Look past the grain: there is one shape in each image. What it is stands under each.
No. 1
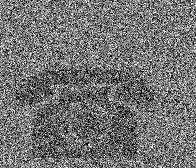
dark telephone
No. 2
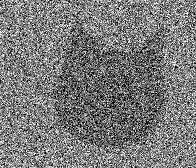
dark cat's head
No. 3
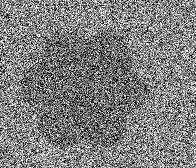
dark flower
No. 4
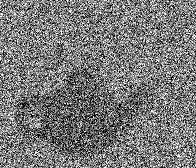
dark teapot
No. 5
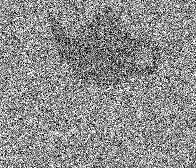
dark teapot
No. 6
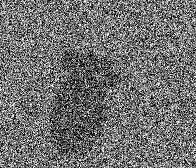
dark footprint
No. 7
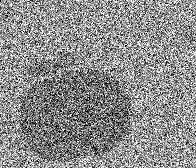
dark apple
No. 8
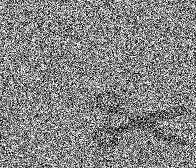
dark pair of scissors
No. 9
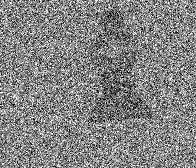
dark chess bishop
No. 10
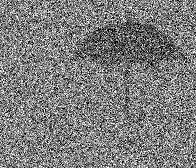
dark umbrella
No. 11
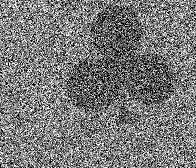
dark club
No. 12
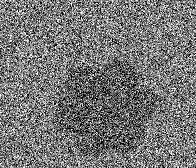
dark flower
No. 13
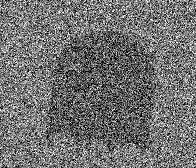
dark ghost
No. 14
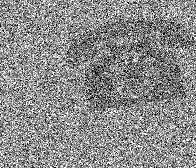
dark telephone
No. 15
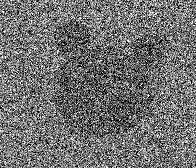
dark bear's head
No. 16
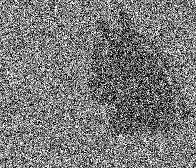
dark chess knight
